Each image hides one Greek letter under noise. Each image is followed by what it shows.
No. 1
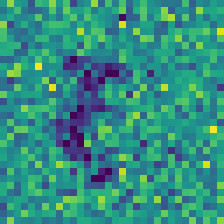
dark xi
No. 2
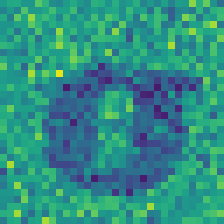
dark sigma
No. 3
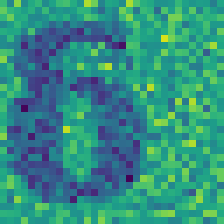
dark delta
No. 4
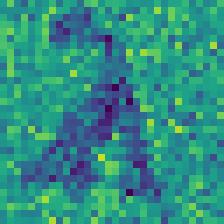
dark lambda
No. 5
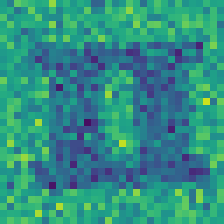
dark pi
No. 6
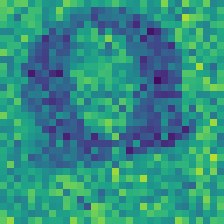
dark omega
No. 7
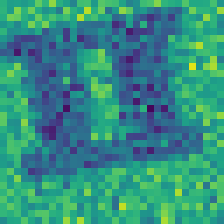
dark pi
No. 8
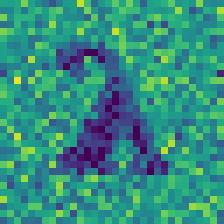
dark lambda
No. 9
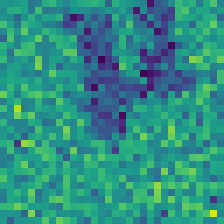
dark mu
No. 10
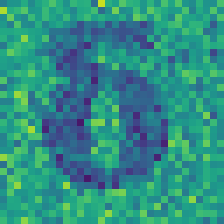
dark delta
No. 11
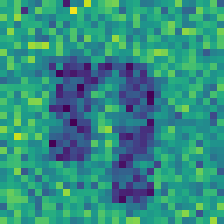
dark eta
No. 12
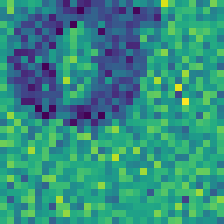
dark sigma
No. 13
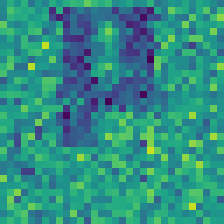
dark mu
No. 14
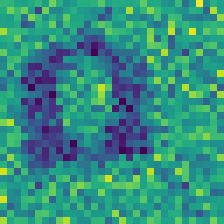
dark omega
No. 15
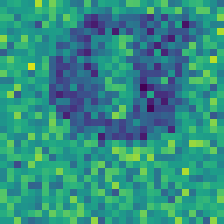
dark sigma
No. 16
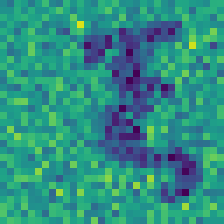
dark xi
